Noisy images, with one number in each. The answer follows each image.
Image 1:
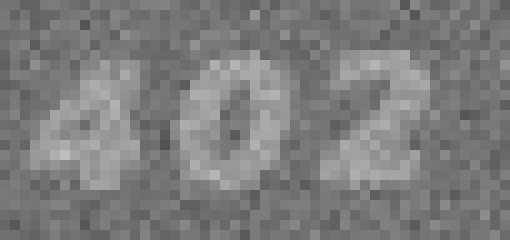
402
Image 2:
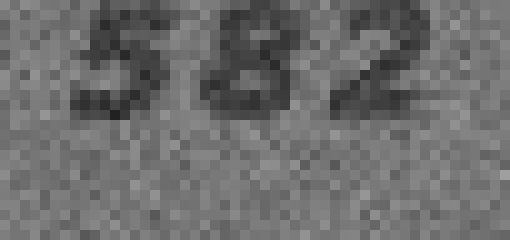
582
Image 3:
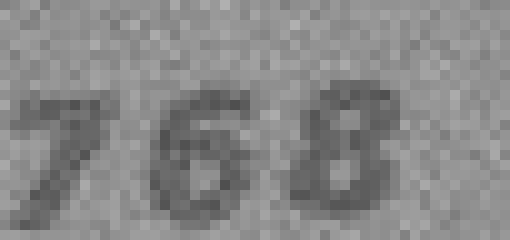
768
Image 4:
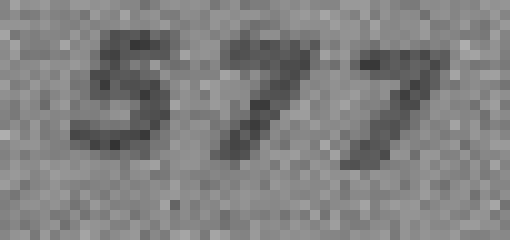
577
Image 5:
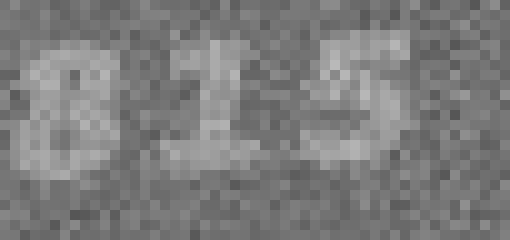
815
